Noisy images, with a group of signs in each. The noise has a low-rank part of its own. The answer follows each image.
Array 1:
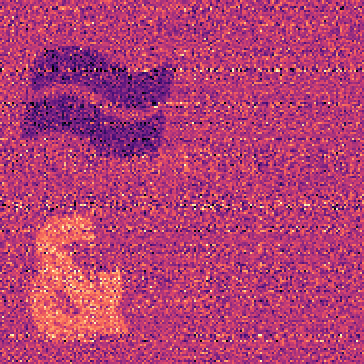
top left: dark approximately sign; bottom left: light ampersand
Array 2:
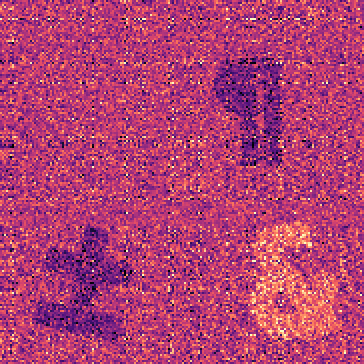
top right: dark pilcrow; bottom left: dark plus-minus sign; bottom right: light ampersand
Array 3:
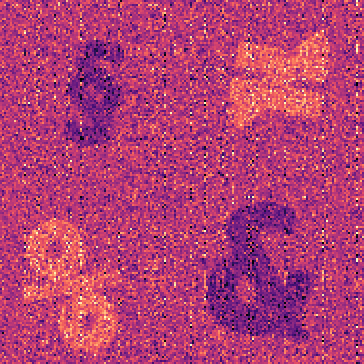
top left: dark section sign; top right: light not-equal sign; bottom left: light percent sign; bottom right: dark ampersand
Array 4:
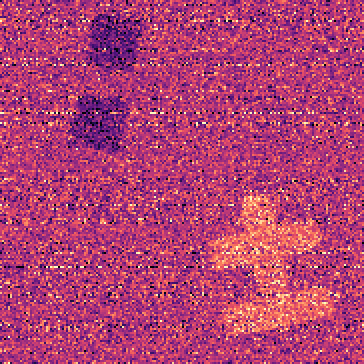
top left: dark colon; bottom right: light plus-minus sign
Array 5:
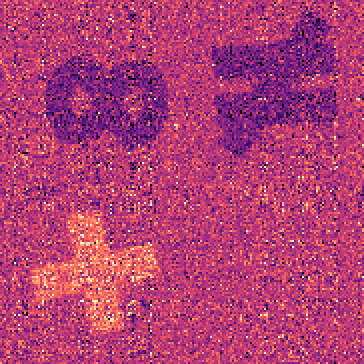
top left: dark infinity sign; top right: dark not-equal sign; bottom left: light plus sign
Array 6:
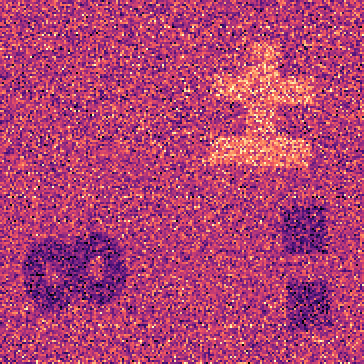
top right: light plus-minus sign; bottom left: dark infinity sign; bottom right: dark colon
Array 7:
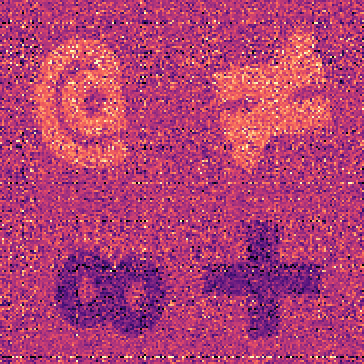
top left: light at sign; top right: light not-equal sign; bottom left: dark infinity sign; bottom right: dark plus sign
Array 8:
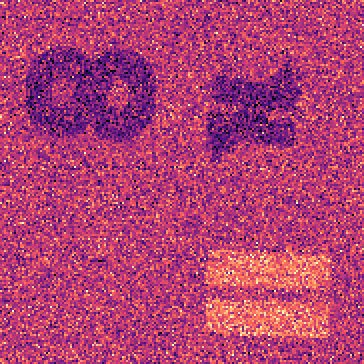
top left: dark infinity sign; top right: dark not-equal sign; bottom right: light equals sign
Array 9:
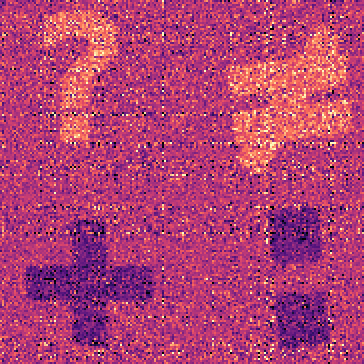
top left: light question mark; top right: light not-equal sign; bottom left: dark plus sign; bottom right: dark colon
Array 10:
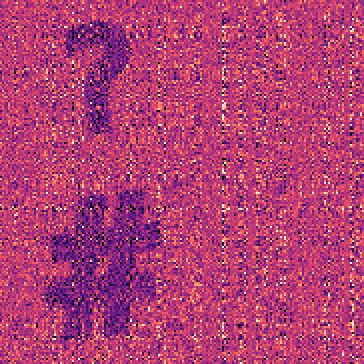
top left: dark question mark; bottom left: dark hash sign
